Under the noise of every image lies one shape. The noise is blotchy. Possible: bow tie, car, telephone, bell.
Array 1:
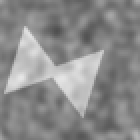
light bow tie
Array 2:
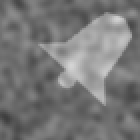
light bell
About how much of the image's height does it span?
two thirds
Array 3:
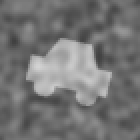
light car
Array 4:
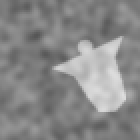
light bell
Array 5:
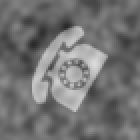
light telephone
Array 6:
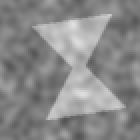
light bow tie
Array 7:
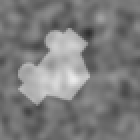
light car
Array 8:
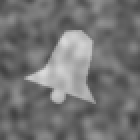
light bell
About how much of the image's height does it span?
half
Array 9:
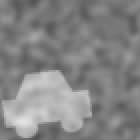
light car
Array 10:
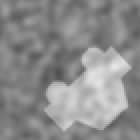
light car
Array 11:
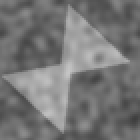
light bow tie
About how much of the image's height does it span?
nearly all
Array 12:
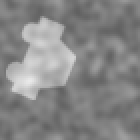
light car
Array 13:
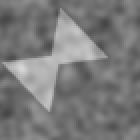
light bow tie
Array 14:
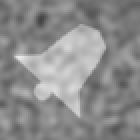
light bell
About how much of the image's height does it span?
two thirds
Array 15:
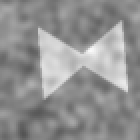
light bow tie
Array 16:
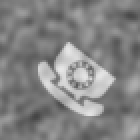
light telephone
